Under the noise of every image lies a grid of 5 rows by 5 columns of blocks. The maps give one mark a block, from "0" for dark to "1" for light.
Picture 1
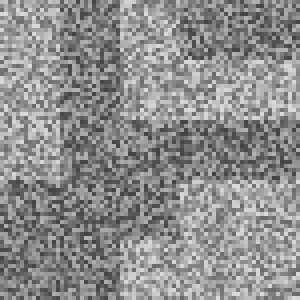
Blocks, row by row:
1 0 1 0 0
1 0 1 1 1
1 0 0 0 0
0 0 0 1 1
0 0 1 1 1
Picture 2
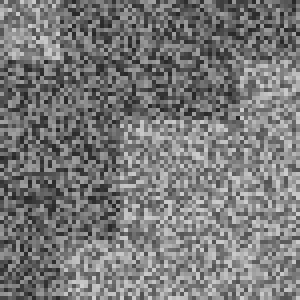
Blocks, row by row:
1 0 0 0 0
0 0 0 0 1
0 0 1 1 1
0 0 1 1 1
0 1 1 1 1
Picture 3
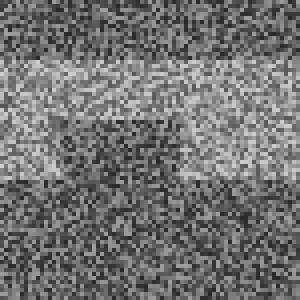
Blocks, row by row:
0 0 0 0 0
1 1 1 1 1
1 0 0 1 1
0 0 0 0 0
0 0 0 0 0
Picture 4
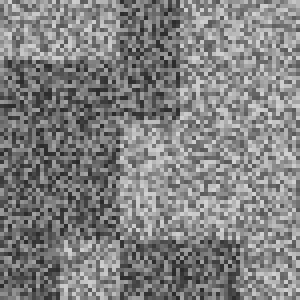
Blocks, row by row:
1 1 0 1 1
0 0 0 1 1
0 0 1 1 1
0 0 1 1 1
0 1 0 0 1
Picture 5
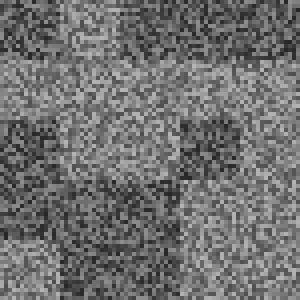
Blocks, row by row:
0 1 0 0 0
1 1 1 1 1
0 1 1 0 1
0 0 0 1 1
1 0 0 1 1
